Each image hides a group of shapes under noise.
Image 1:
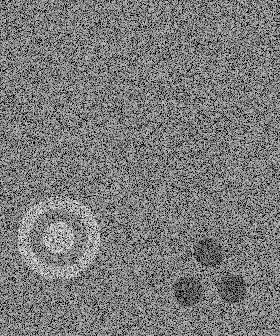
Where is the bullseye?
bottom left
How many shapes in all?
2
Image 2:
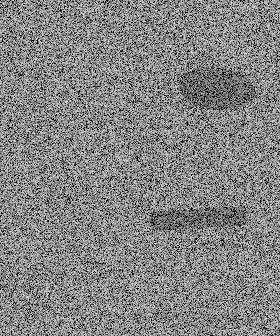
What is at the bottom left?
nothing
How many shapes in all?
2
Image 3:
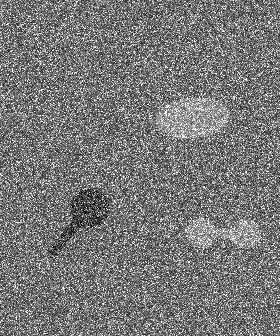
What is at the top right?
ellipse
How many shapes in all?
3
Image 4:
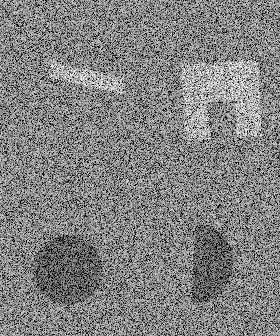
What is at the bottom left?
disc
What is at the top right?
square with a notch
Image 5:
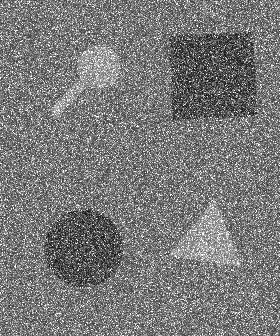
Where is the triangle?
bottom right
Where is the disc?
bottom left
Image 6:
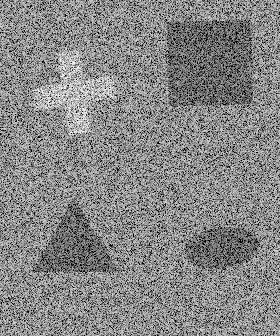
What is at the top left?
cross
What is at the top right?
square
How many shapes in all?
4
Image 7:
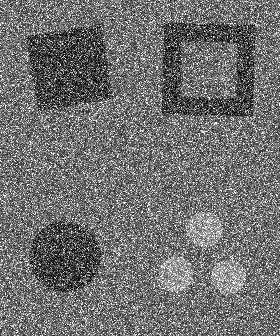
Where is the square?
top left
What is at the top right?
square frame
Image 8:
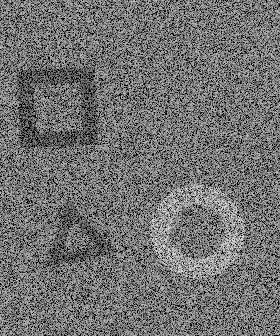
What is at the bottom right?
ring
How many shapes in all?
3
